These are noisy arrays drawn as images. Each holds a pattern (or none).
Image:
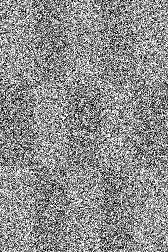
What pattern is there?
a checkerboard
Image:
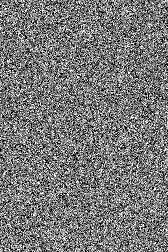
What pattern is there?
only noise
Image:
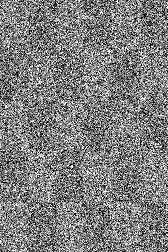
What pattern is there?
a checkerboard
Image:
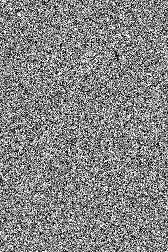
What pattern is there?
only noise
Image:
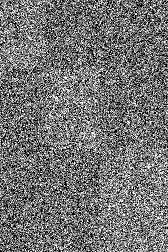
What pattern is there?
blocks along the diagonal
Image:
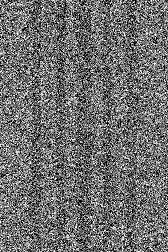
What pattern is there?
bands of columns
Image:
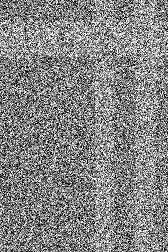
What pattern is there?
bands of rows crossing bands of columns
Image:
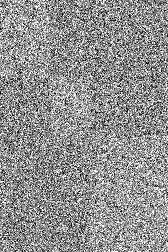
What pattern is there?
blocks along the diagonal
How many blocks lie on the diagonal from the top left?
3
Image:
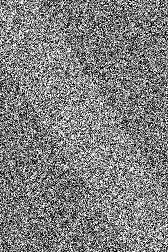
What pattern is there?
a diagonal band
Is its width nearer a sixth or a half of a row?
a half
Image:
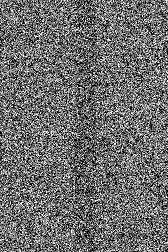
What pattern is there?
one band of columns
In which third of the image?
middle
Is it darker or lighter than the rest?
darker
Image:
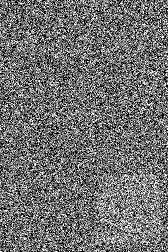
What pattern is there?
one block
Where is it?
bottom right
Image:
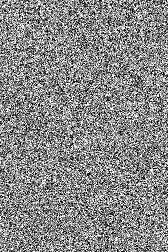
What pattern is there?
only noise
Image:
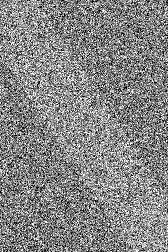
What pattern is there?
a diagonal band
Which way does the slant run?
top left to bottom right
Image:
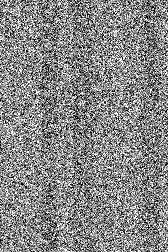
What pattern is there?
bands of columns
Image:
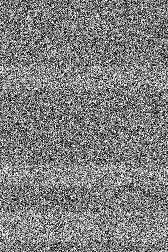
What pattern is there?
bands of rows
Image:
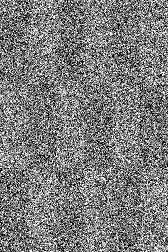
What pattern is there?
a checkerboard
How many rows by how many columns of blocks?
3 by 6
